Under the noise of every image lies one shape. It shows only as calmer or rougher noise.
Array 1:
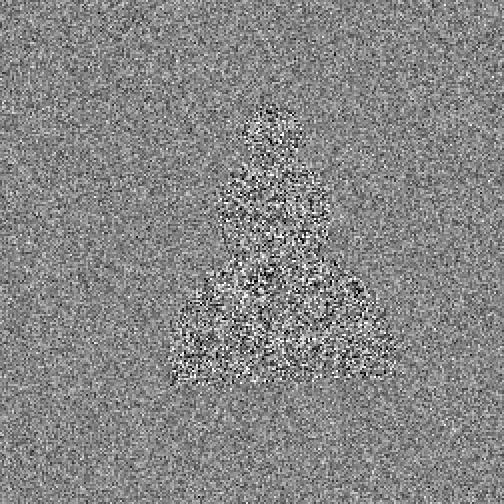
chess pawn
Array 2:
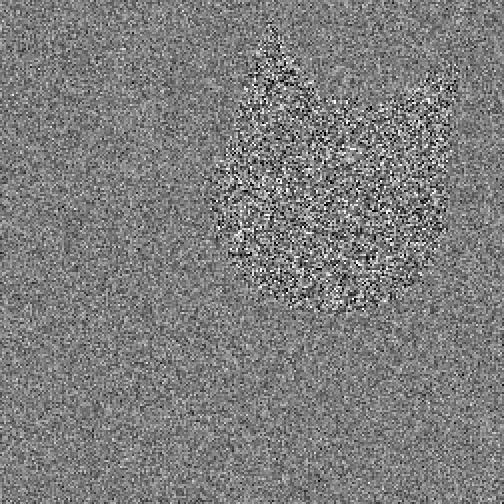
cat's head
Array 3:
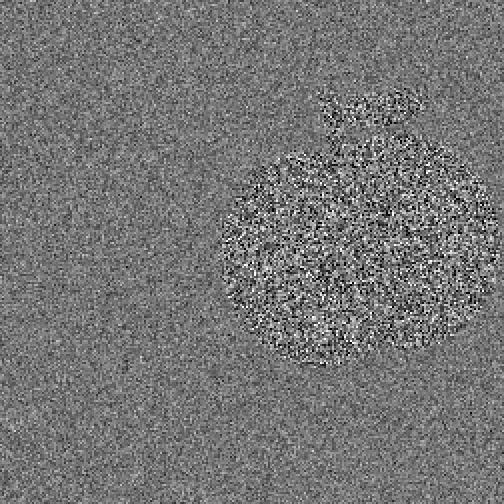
apple
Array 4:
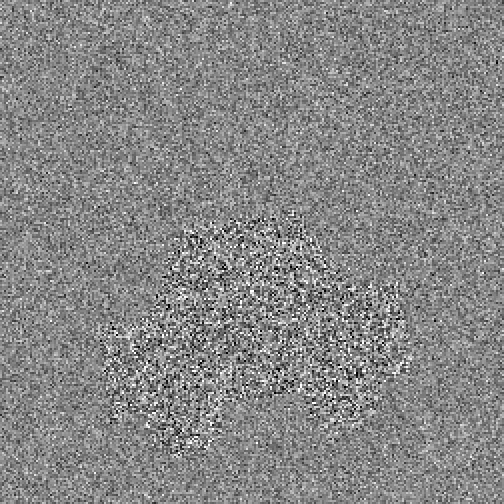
car
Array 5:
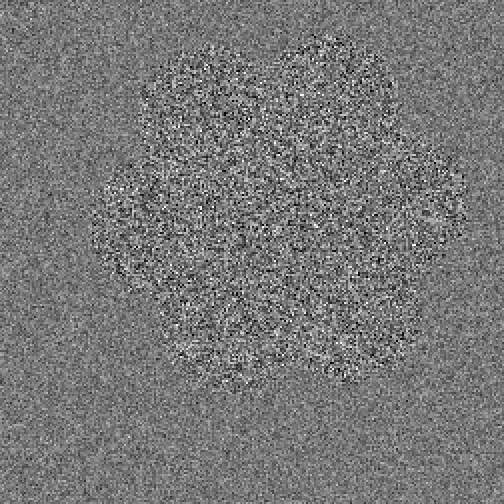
flower
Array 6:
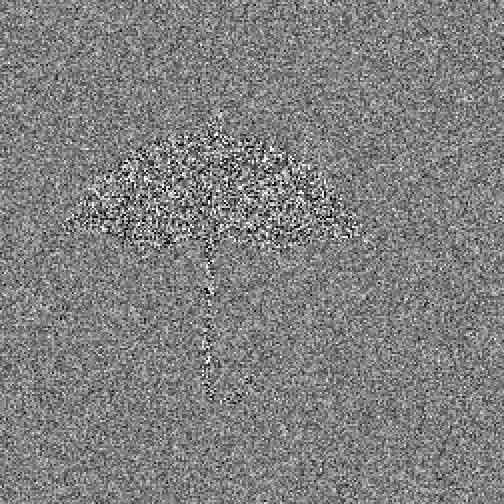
umbrella
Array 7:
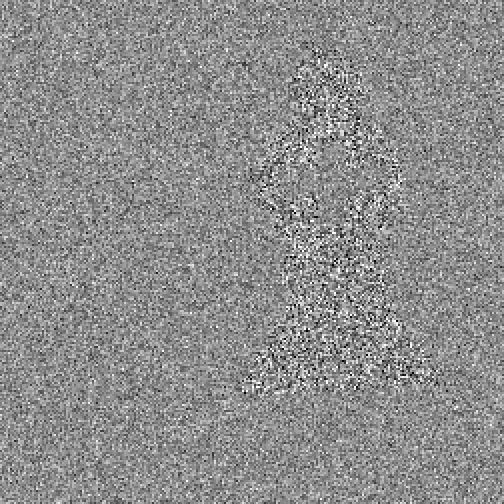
chess bishop
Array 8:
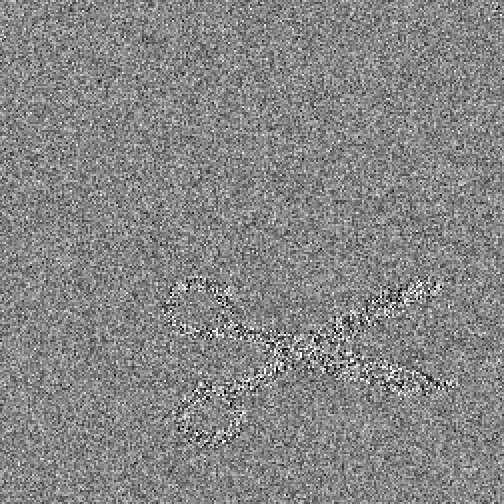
pair of scissors
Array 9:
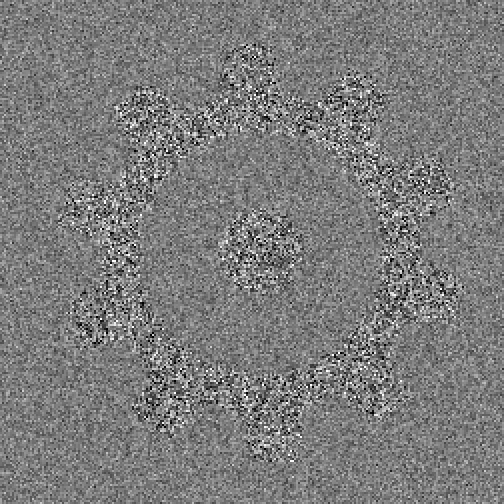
gear
